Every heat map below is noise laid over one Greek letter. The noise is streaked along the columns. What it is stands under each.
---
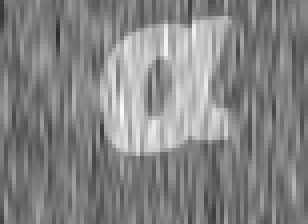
alpha
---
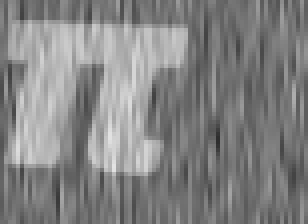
pi
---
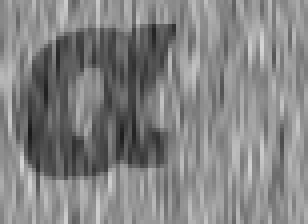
alpha
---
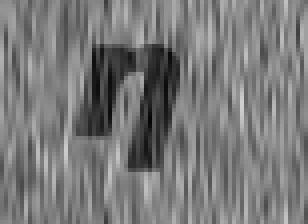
eta
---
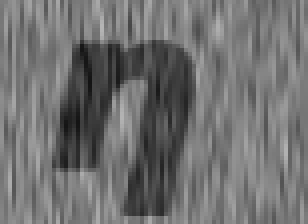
eta
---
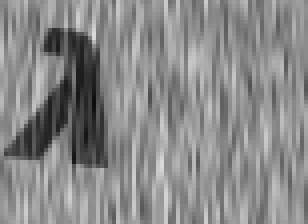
lambda
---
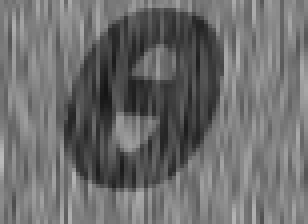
theta
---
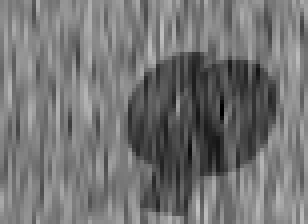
phi
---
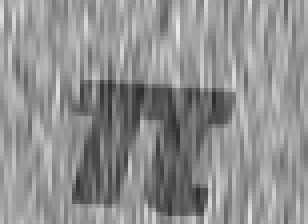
pi
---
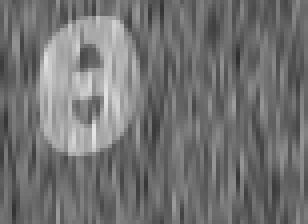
theta
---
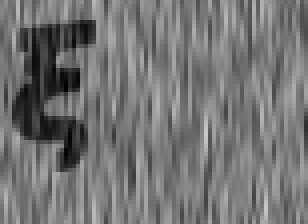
xi
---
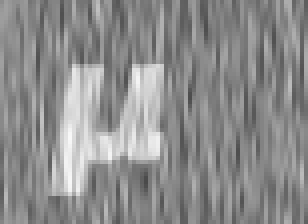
mu
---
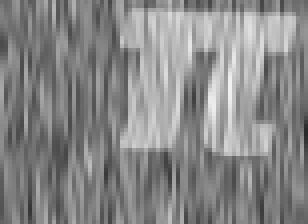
pi
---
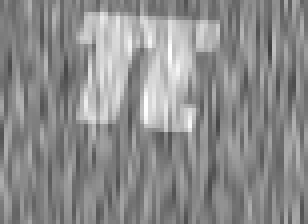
pi
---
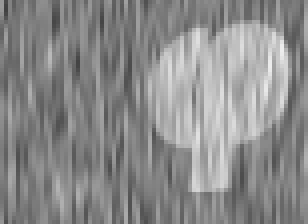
phi
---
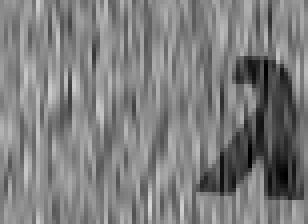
lambda
